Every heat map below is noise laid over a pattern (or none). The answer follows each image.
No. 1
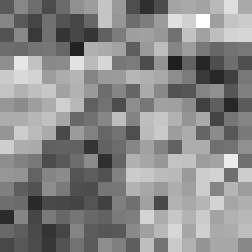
spokes from one point
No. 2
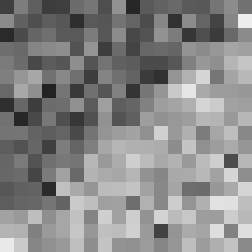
a sharp edge
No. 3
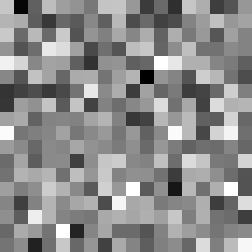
only noise
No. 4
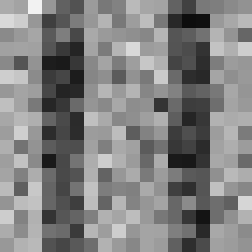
vertical stripes
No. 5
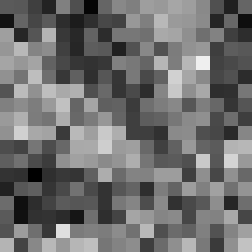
spokes from one point
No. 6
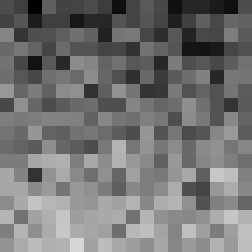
a smooth slope
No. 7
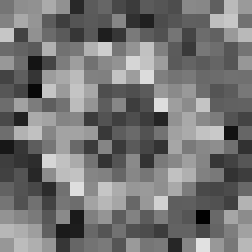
rings round one point
